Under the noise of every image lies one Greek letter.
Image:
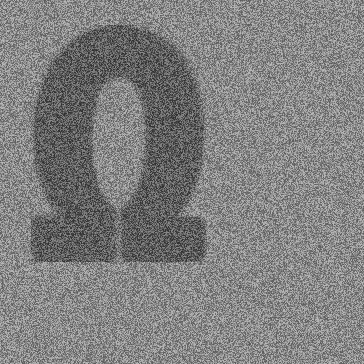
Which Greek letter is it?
omega
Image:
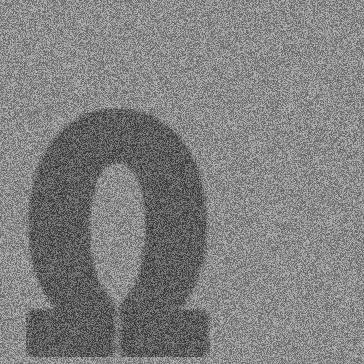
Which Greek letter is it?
omega
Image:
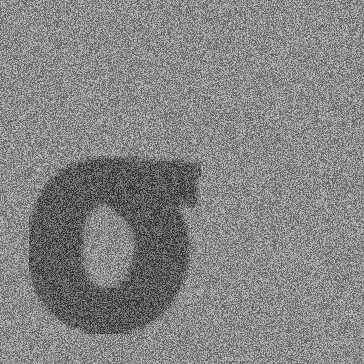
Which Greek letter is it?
sigma
